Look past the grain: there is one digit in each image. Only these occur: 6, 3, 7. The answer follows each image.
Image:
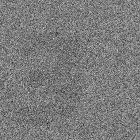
3
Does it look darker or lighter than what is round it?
darker
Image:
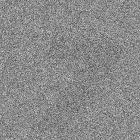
7
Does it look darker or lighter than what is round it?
darker
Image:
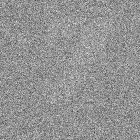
7
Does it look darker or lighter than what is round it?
lighter
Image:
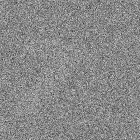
7
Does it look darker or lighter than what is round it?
lighter
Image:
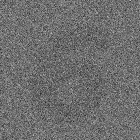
6
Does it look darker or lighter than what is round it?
darker
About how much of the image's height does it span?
two thirds
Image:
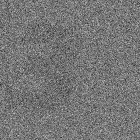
3
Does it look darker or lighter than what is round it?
darker
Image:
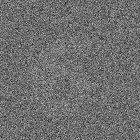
6
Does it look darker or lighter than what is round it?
lighter
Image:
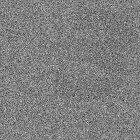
3
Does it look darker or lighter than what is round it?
darker
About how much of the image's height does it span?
two thirds
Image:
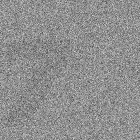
7
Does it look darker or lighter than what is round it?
darker
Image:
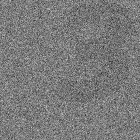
3
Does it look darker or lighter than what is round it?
darker
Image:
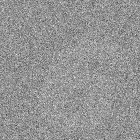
6
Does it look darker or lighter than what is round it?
lighter
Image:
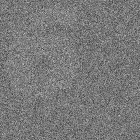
6
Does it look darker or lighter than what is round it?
lighter
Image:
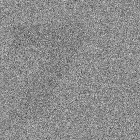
7
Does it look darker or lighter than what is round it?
darker
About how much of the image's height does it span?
two thirds
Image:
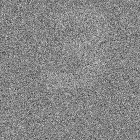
3
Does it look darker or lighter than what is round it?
lighter
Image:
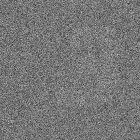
3
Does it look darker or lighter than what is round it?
lighter
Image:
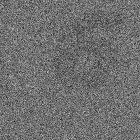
6
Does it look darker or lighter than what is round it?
darker
